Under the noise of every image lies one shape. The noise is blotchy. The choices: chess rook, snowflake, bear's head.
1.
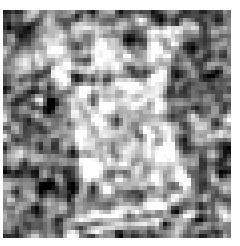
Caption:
light chess rook
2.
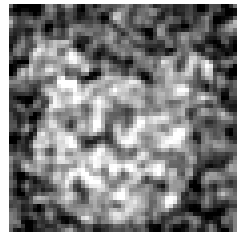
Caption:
light bear's head
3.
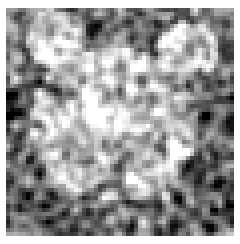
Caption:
light bear's head
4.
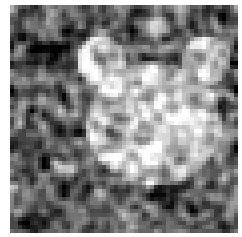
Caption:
light bear's head
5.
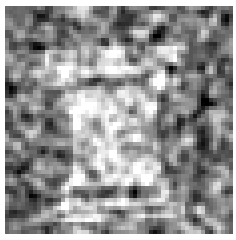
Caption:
light chess rook
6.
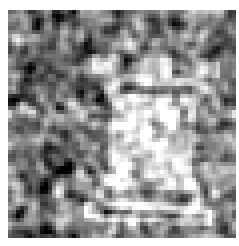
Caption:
light chess rook
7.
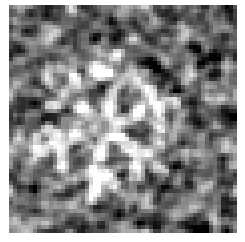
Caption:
light snowflake
